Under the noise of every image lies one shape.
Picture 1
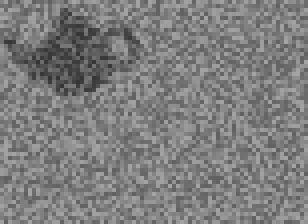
teapot
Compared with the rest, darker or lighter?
darker
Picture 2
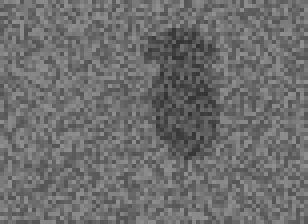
footprint
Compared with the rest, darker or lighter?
darker
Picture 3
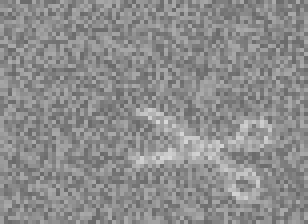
pair of scissors
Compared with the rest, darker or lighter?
lighter
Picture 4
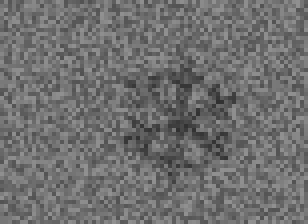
snowflake
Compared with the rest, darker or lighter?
darker
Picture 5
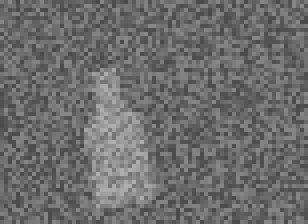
bottle
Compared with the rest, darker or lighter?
lighter
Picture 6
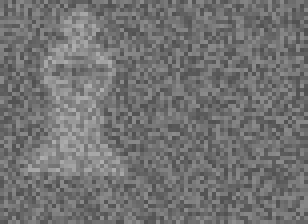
chess bishop
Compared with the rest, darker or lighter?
lighter
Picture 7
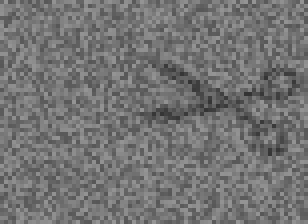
pair of scissors
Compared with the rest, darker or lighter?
darker
